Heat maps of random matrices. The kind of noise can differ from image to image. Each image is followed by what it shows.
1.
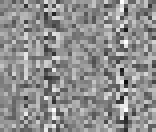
columns of uneven size
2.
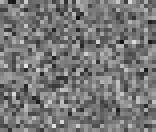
low rank plus noise
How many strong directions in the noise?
five to eight
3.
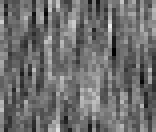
streaked along the columns
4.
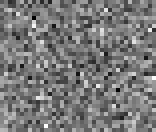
independent entries
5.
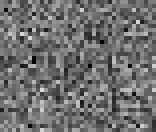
low rank plus noise
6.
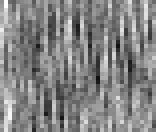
streaked along the columns
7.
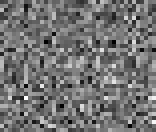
low rank plus noise
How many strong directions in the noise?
three or four
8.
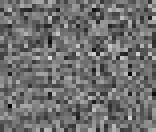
low rank plus noise
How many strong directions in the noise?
three or four
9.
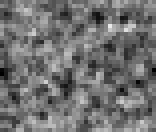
blotchy
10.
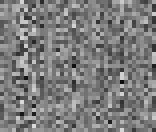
columns of uneven size
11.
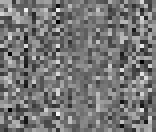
columns of uneven size
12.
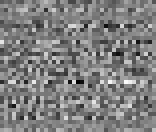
rows of uneven size
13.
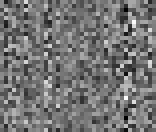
columns of uneven size
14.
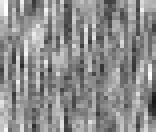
streaked along the columns
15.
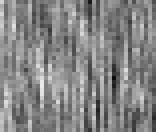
streaked along the columns
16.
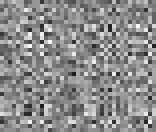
low rank plus noise
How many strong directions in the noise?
one
